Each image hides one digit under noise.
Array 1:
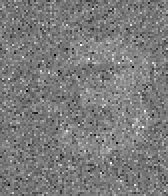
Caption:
light 3
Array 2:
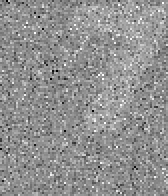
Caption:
light 7
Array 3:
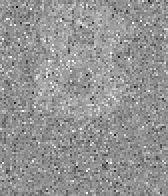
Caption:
light 8
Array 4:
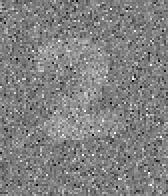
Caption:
light 2
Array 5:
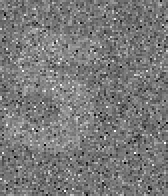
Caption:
light 5
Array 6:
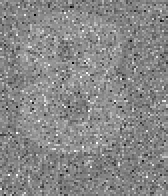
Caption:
light 8
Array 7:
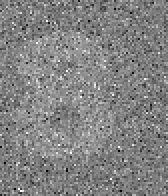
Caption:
light 8
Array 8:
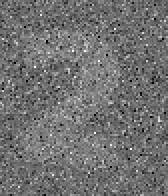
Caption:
light 2
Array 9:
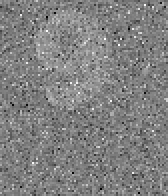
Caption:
light 9
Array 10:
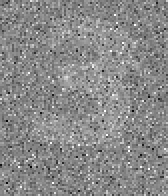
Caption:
light 3
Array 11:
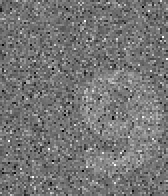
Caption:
light 9
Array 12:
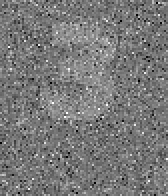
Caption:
light 3
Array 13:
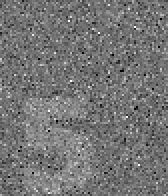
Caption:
light 5
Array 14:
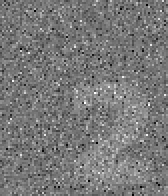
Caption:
light 2
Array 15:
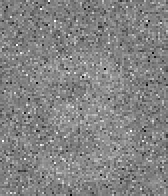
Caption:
light 3
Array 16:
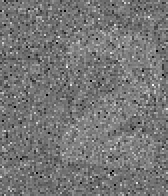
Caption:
light 2
